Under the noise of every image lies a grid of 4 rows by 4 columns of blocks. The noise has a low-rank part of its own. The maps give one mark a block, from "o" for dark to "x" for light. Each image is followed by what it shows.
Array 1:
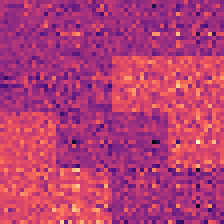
o o o o
o o x x
x o o x
x x o o
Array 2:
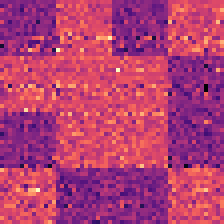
o x o x
x x x o
o x x o
x o o x
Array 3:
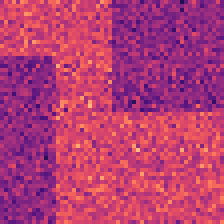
x x o o
o x o o
o x x x
o x x x
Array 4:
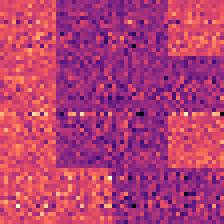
x o o x
x o o o
x o o x
x x o o
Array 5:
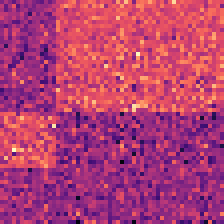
o x x x
o x x x
x o o o
o o o o
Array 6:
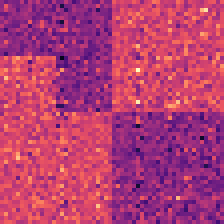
o o x x
x o x x
x x o o
x x o o
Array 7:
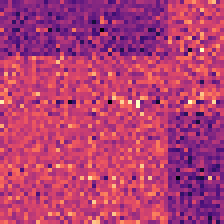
o o o x
x x x x
x x x o
x x x o
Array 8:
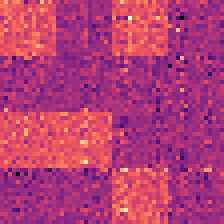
x o x o
o o o o
x x o o
o o x o
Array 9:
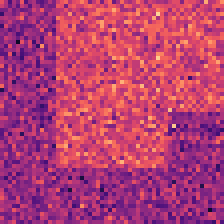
o x x x
o x x x
o x x o
o o o o
